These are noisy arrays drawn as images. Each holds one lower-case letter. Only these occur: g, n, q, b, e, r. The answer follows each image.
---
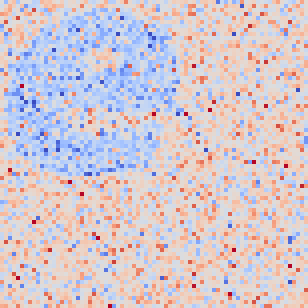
e
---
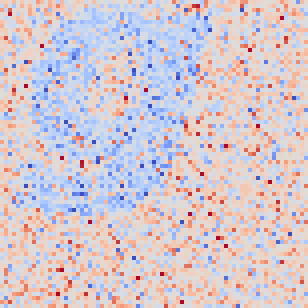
g
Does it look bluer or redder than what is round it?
bluer
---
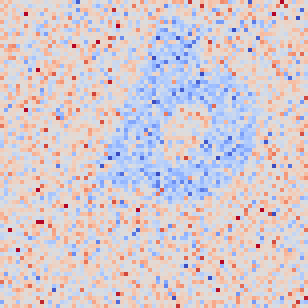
b
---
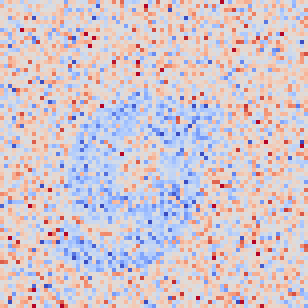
g
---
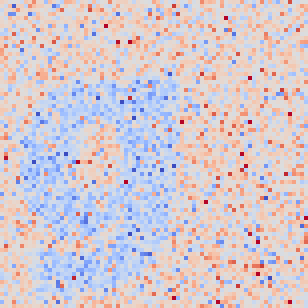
g
